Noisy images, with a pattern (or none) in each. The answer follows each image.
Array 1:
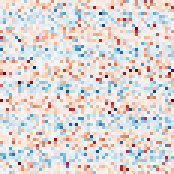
horizontal stripes
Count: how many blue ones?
5
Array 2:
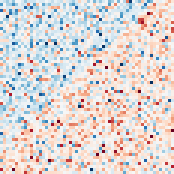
a sharp edge
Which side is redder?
bottom right
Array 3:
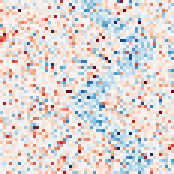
a wavy band
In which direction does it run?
top to bottom
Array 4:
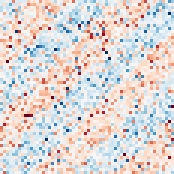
diagonal stripes
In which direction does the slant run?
bottom left to top right
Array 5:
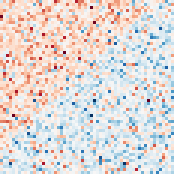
a sharp edge
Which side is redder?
top left
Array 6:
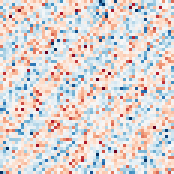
diagonal stripes
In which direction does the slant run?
bottom left to top right
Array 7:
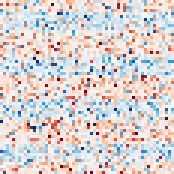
horizontal stripes
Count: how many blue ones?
4
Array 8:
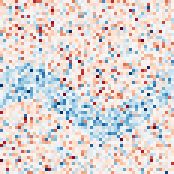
a wavy band
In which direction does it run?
left to right
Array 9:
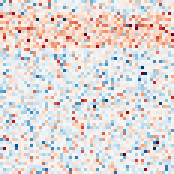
one horizontal stripe
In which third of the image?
top
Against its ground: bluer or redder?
redder
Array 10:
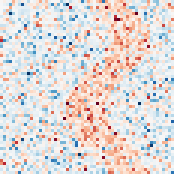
a wavy band
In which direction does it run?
top to bottom
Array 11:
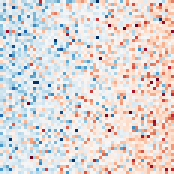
a smooth slope
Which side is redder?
right
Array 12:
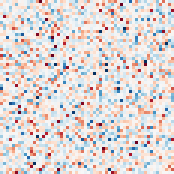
only noise
